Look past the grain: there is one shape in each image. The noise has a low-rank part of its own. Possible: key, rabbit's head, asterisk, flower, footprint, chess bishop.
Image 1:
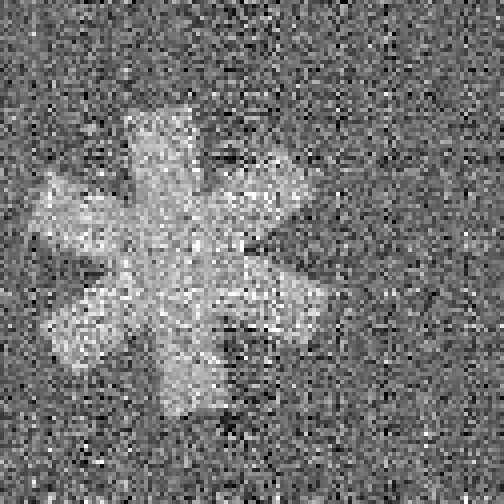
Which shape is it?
asterisk
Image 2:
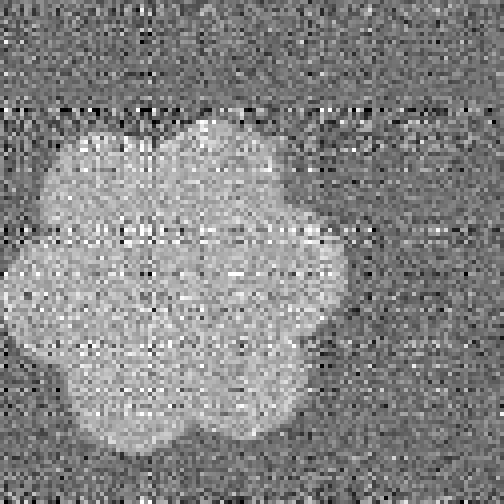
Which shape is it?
flower
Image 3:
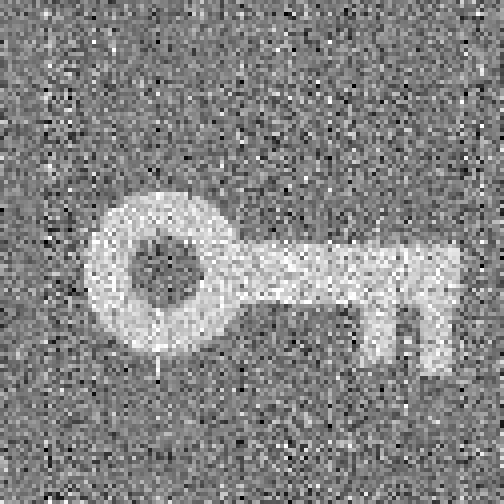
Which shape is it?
key
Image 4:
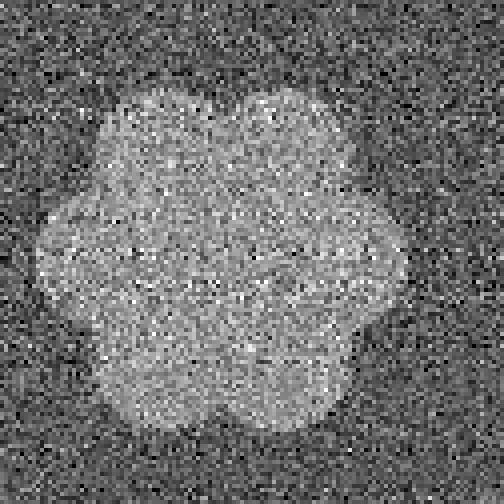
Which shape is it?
flower
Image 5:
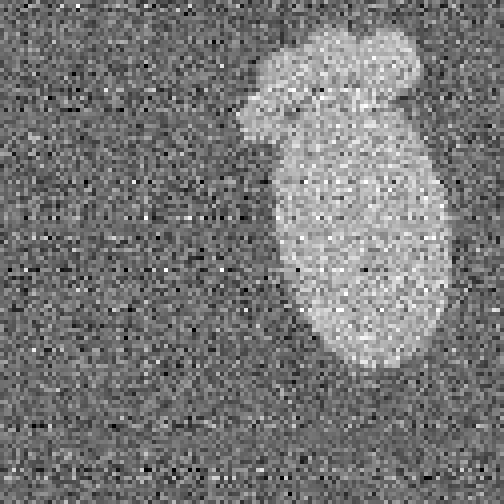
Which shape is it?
footprint
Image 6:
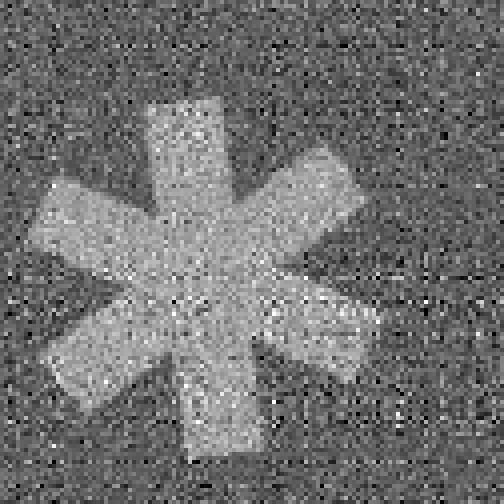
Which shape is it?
asterisk
